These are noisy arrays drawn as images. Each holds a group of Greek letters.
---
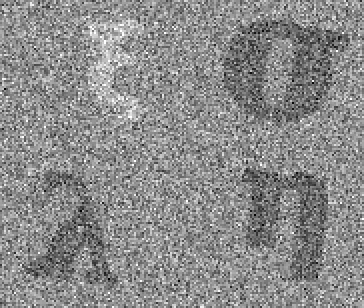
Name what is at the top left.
xi
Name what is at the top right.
sigma
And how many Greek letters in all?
4
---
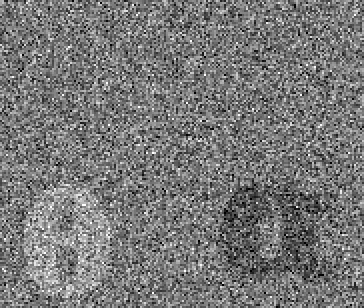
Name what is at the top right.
nothing
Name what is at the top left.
nothing
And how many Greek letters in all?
2
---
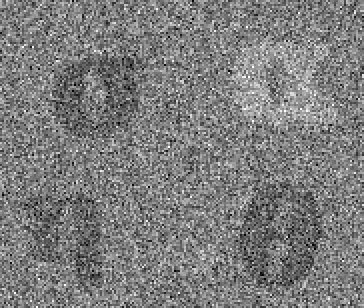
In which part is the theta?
bottom right
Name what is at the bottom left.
eta
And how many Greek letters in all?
4
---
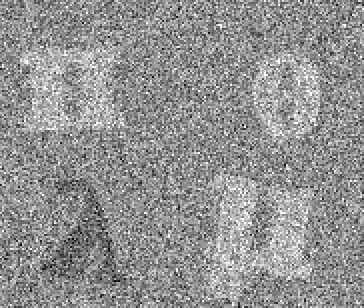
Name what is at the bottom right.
mu
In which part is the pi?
top left
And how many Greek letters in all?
4
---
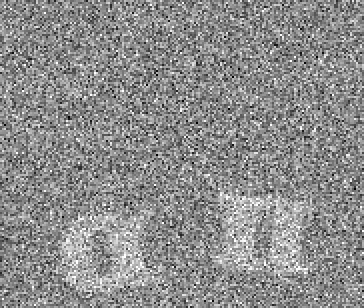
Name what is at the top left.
nothing
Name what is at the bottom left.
alpha
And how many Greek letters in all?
2
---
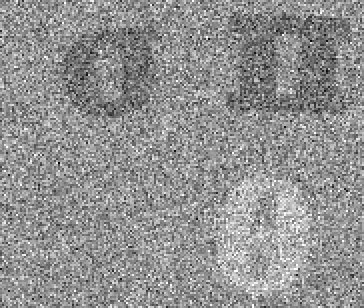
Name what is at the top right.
pi
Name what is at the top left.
sigma
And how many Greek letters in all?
3
